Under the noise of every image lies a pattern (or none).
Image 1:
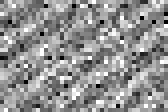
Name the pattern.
diagonal stripes
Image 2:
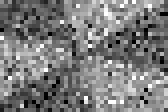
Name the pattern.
spokes from one point
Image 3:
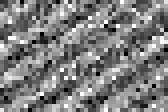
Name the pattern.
diagonal stripes
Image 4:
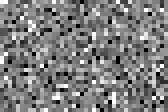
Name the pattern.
only noise
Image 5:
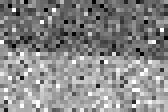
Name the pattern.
a sharp edge
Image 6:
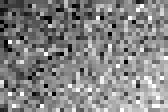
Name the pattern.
a smooth slope
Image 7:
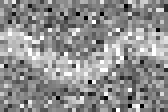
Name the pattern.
a wavy band
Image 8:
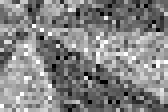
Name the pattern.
spokes from one point
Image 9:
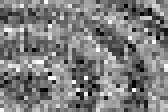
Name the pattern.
rings round one point
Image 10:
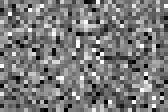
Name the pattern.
only noise
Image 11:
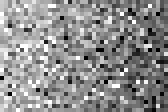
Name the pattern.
a smooth slope
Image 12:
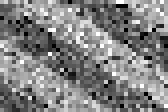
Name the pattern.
diagonal stripes
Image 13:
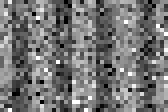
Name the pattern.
vertical stripes
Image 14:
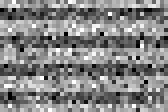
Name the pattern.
horizontal stripes
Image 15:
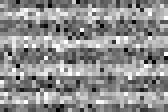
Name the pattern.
horizontal stripes
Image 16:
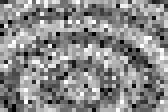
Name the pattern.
rings round one point
